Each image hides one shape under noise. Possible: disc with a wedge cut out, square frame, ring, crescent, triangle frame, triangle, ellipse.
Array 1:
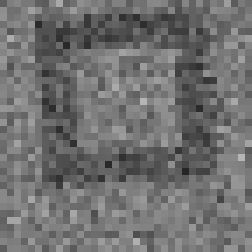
square frame
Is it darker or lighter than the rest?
darker
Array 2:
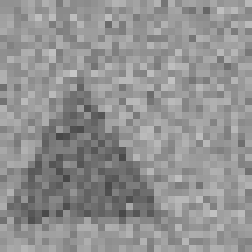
triangle
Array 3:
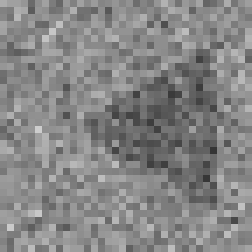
triangle
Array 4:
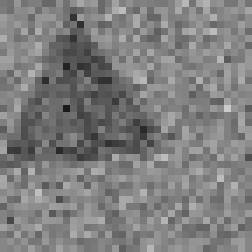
triangle
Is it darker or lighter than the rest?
darker
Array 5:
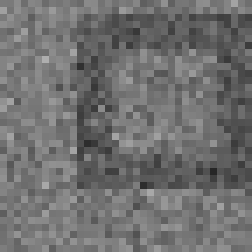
square frame
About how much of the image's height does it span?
two thirds
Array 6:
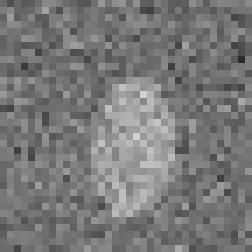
ellipse
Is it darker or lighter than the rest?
lighter
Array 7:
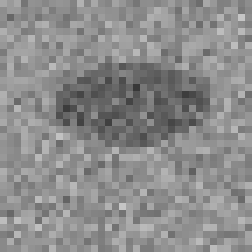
ellipse
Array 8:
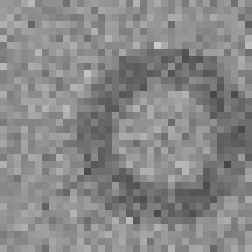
ring
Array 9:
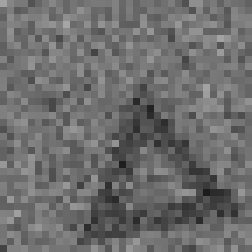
triangle frame
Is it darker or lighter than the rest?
darker
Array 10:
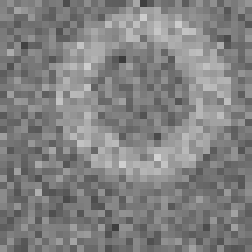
ring
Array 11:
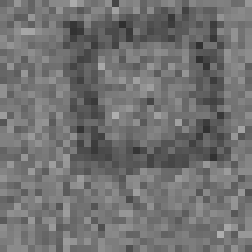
square frame
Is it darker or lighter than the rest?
darker
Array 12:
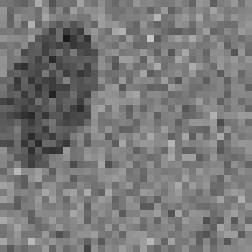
ellipse
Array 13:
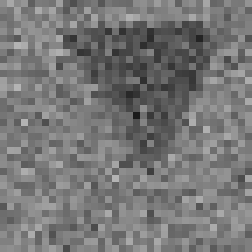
triangle
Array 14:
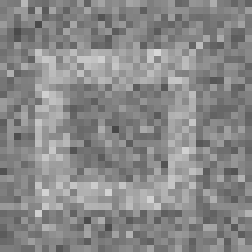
square frame
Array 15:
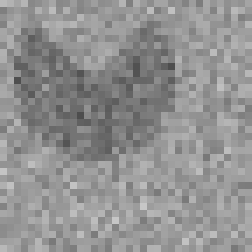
disc with a wedge cut out
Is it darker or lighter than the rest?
darker
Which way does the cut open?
up
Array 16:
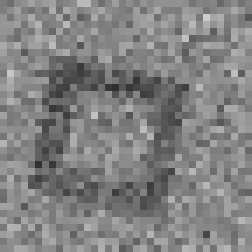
square frame
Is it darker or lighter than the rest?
darker
